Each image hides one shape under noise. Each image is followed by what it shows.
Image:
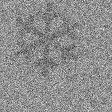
snowflake
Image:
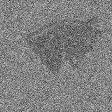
chess knight
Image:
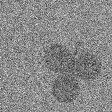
club
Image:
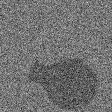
light bulb
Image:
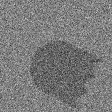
ghost
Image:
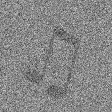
pair of musical notes
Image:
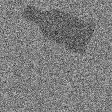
bottle
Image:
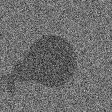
pear
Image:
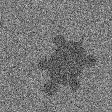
turtle
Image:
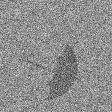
umbrella
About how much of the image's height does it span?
half
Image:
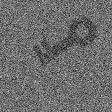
key
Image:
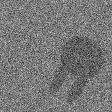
rabbit's head
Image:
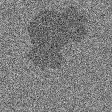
car
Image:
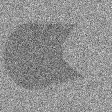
cat's head
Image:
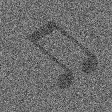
pair of musical notes
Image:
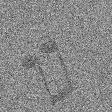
pair of musical notes
